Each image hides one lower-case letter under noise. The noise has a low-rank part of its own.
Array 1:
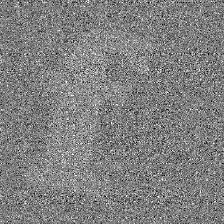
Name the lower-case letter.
f
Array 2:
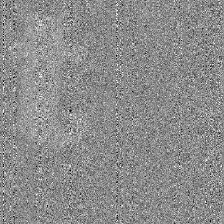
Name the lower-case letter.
t
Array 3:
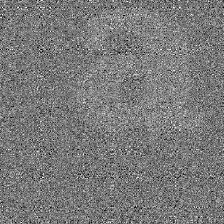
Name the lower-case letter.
a
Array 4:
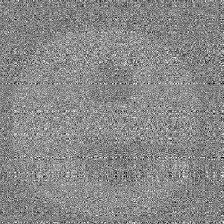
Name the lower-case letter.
e
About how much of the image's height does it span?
nearly all
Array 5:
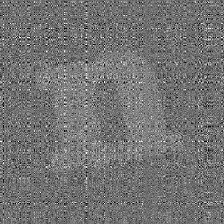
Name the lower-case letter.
n
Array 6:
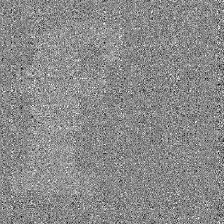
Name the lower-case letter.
f
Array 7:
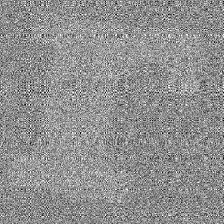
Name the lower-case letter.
r
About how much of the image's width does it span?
nearly all
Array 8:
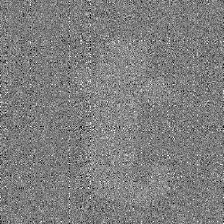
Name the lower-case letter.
t
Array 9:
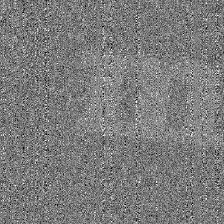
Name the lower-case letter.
m
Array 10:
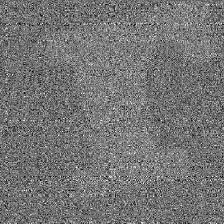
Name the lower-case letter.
r
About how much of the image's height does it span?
nearly all
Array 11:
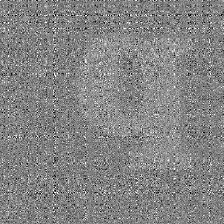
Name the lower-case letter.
q
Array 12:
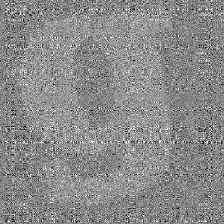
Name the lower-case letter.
g
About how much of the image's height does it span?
nearly all
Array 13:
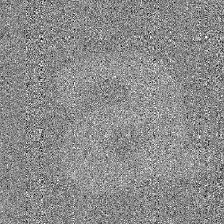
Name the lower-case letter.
a
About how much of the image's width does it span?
two thirds
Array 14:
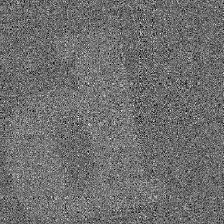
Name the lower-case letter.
d
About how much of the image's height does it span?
nearly all
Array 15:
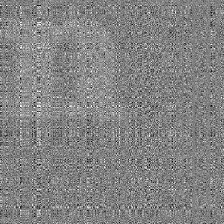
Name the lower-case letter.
n
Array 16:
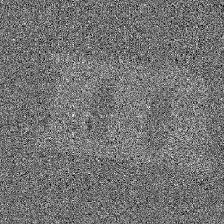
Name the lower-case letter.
m
